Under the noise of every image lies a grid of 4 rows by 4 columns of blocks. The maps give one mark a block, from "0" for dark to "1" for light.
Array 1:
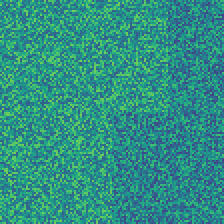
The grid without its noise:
1 1 1 0
1 1 1 0
1 1 0 0
1 1 0 0
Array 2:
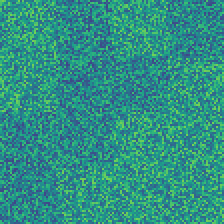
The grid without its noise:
1 0 1 0
1 0 0 1
0 0 1 1
0 1 1 1
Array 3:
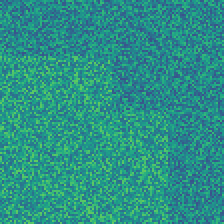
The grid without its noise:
0 0 0 0
1 1 0 0
1 1 1 0
1 1 1 0
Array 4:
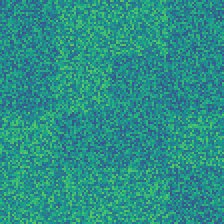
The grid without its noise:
0 1 1 0
0 1 0 0
1 0 0 1
1 1 1 0
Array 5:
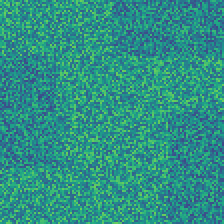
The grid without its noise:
1 1 0 0
0 1 1 1
0 1 1 0
1 1 1 0
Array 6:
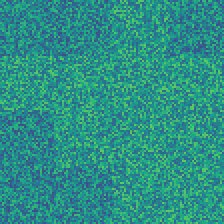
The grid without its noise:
0 0 1 0
1 1 1 1
0 1 1 1
0 0 1 1
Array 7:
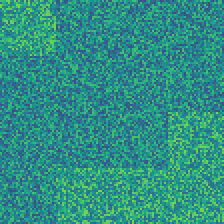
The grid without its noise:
1 0 0 0
0 0 0 0
0 0 0 1
0 1 1 1
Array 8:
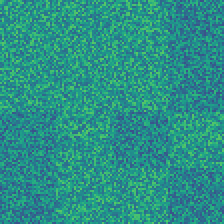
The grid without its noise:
1 1 1 0
1 1 1 0
0 1 0 1
0 1 1 0
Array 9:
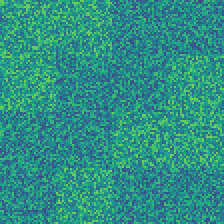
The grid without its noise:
1 1 0 0
1 0 0 1
0 0 1 1
0 1 0 0
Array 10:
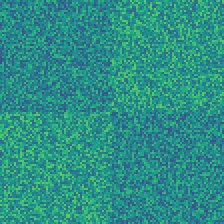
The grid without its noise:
0 0 1 1
0 0 1 1
1 1 0 0
1 1 0 0
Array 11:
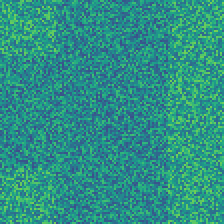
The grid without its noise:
1 0 0 1
0 0 0 1
0 0 0 1
1 0 0 1
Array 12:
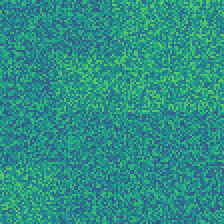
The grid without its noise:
0 0 1 1
0 1 1 1
0 0 0 0
1 0 0 0
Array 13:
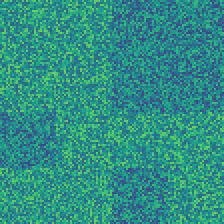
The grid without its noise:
1 1 0 0
1 1 0 0
0 1 1 1
1 1 0 1
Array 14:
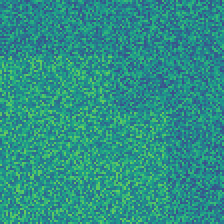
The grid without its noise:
0 0 0 0
1 1 0 0
1 1 1 0
1 1 1 0
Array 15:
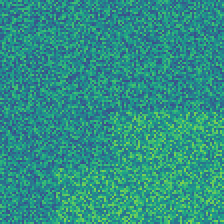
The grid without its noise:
0 0 0 0
0 0 0 0
0 0 1 1
0 1 1 1
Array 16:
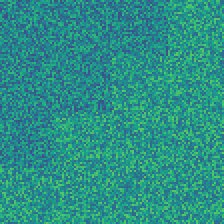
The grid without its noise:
0 0 0 1
0 0 1 1
0 1 1 1
1 1 1 1
